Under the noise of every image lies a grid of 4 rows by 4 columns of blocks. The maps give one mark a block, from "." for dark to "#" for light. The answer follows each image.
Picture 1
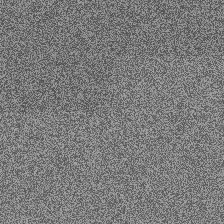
. . . .
. . # #
# # # #
# # # #
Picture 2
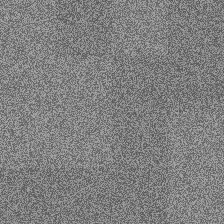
# . # .
# # . .
# # . #
. . . #
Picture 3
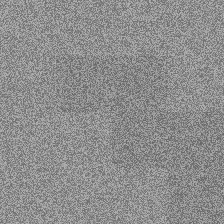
# # # #
# . . #
# # . .
# # # .
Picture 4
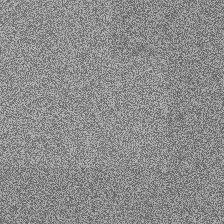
# # . .
# # # .
# # # .
. . . .
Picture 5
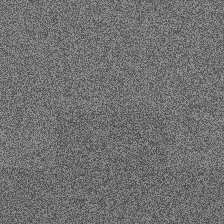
# # # #
# # # #
# . . #
. . . .
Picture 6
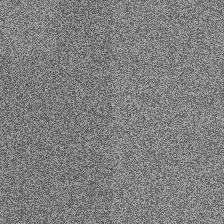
# . # #
. . # #
. . # #
. . # #
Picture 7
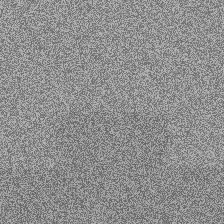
# # # #
# # # #
# . . #
. . . .
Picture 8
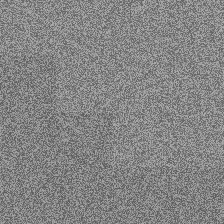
# # # #
. # # #
. . # #
. . . .
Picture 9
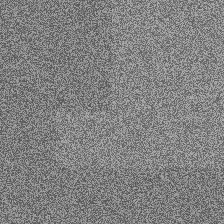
. . # #
. . # #
. # # #
. . . .
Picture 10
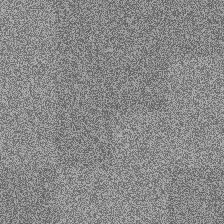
# . . .
# . . #
# . # #
. # # .
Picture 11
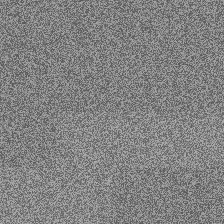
. . . .
. . . .
. # # #
# # . .
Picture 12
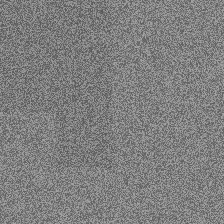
. . # #
. . # #
# . # #
# # # #
